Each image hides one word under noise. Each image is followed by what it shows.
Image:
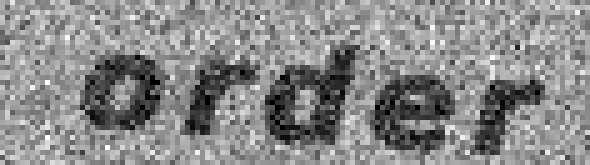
order
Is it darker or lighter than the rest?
darker
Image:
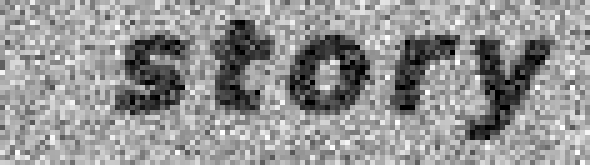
story
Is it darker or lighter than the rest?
darker
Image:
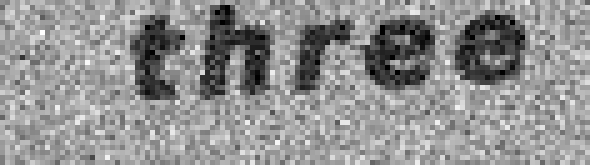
three
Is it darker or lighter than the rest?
darker
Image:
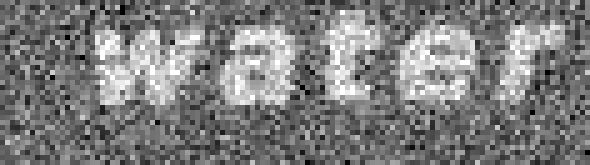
water
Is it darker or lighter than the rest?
lighter
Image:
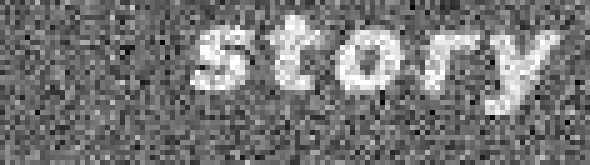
story
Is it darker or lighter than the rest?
lighter
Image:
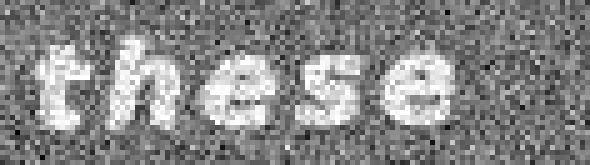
these
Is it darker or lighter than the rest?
lighter
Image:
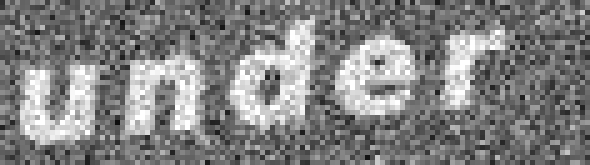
under
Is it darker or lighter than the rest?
lighter
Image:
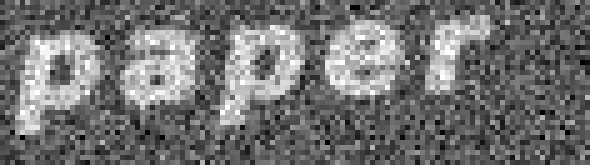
paper
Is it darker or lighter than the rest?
lighter
